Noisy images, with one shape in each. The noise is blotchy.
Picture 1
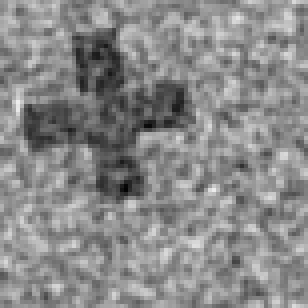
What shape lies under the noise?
cross
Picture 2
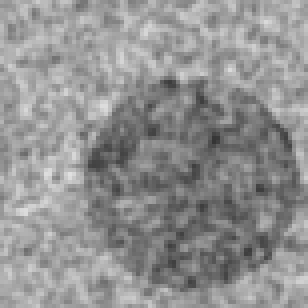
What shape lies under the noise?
disc
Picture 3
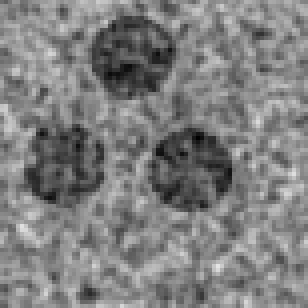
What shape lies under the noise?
three dots
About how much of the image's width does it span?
two thirds
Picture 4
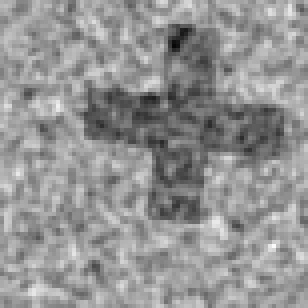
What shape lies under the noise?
cross
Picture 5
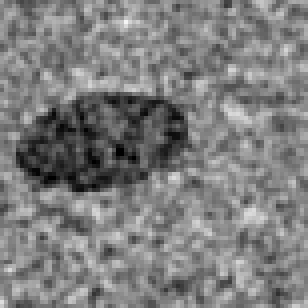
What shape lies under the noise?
ellipse
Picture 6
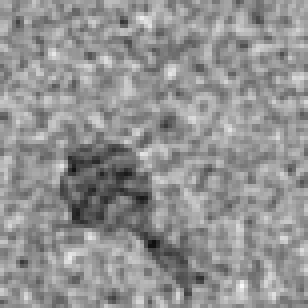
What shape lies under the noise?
lollipop
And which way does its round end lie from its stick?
up and left
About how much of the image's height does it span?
half
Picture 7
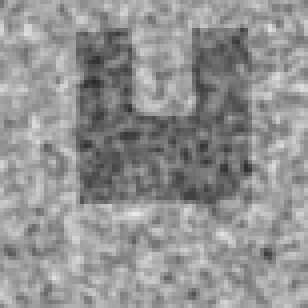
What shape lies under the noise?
square with a notch
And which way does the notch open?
up
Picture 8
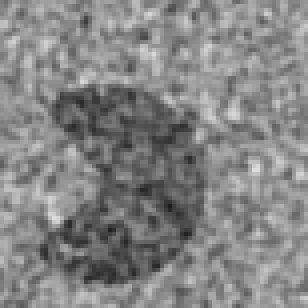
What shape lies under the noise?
disc with a wedge cut out
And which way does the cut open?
left
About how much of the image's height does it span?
two thirds
